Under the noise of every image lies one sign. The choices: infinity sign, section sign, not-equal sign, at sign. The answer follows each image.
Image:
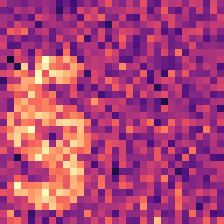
section sign
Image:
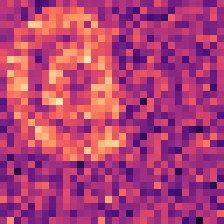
at sign
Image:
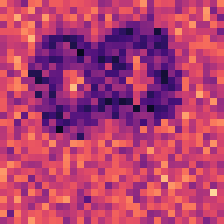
infinity sign
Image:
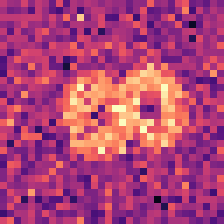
infinity sign
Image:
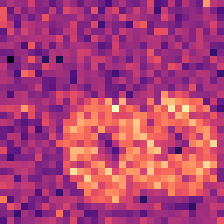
infinity sign
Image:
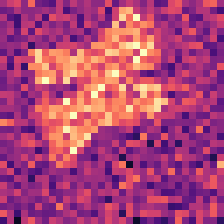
not-equal sign
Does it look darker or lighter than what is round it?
lighter
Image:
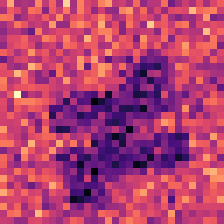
not-equal sign
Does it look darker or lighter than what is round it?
darker
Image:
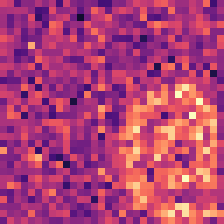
at sign
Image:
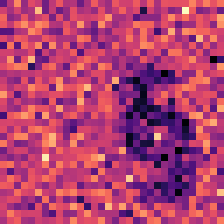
section sign
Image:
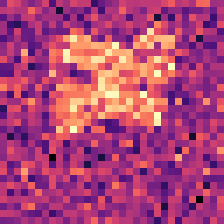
not-equal sign
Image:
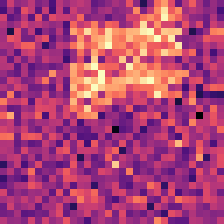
not-equal sign
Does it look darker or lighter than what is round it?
lighter
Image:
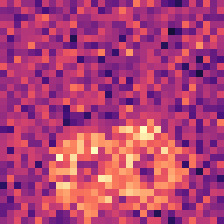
infinity sign
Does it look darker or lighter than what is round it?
lighter
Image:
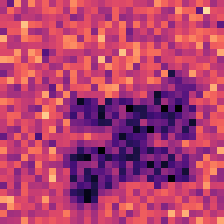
not-equal sign
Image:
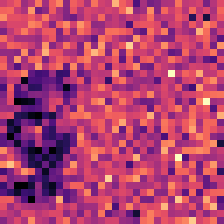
section sign
